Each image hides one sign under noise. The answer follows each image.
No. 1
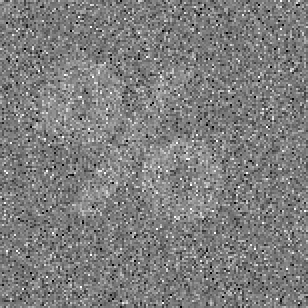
light percent sign
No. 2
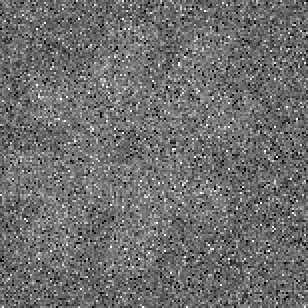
light hash sign
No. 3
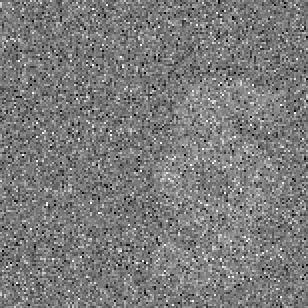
light section sign
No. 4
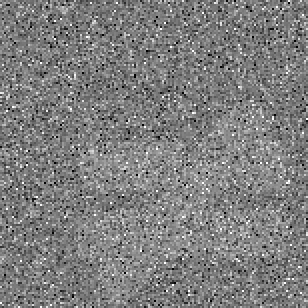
light not-equal sign
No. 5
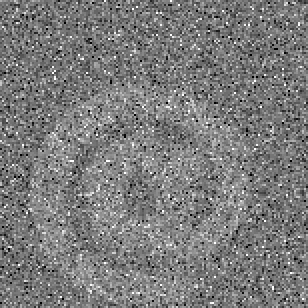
light at sign
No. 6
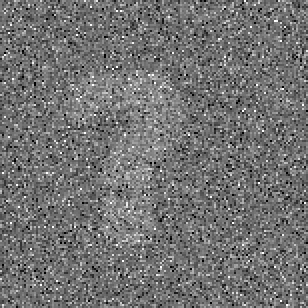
light question mark
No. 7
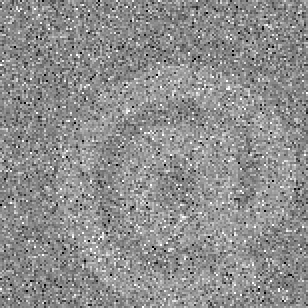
light at sign
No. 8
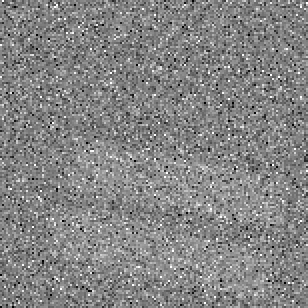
light equals sign
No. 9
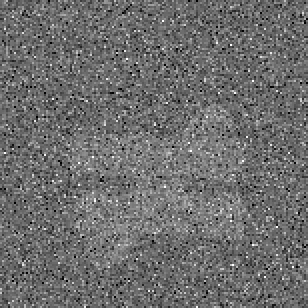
light not-equal sign
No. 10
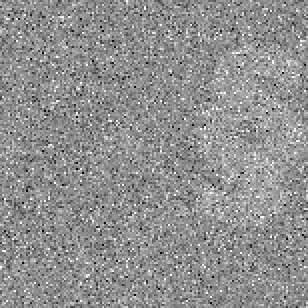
light section sign
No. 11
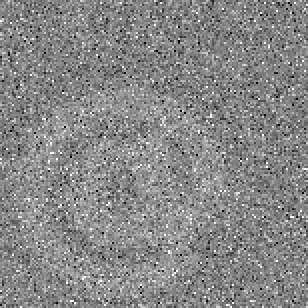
light at sign
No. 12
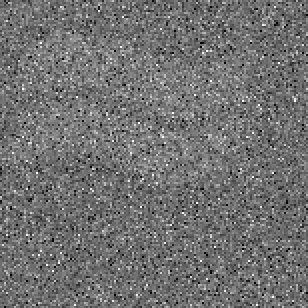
light approximately sign
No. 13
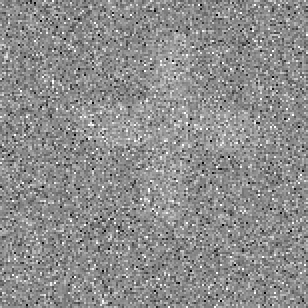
light plus sign
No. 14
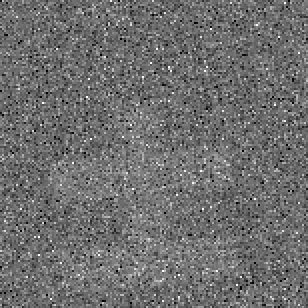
light plus-minus sign
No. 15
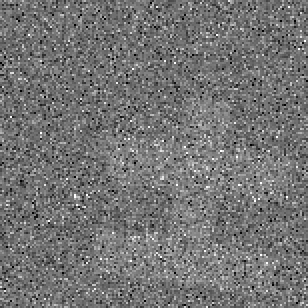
light plus-minus sign
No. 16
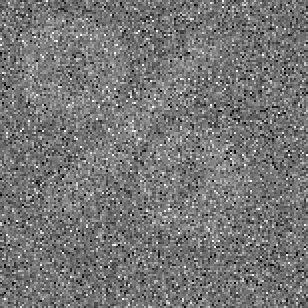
light percent sign
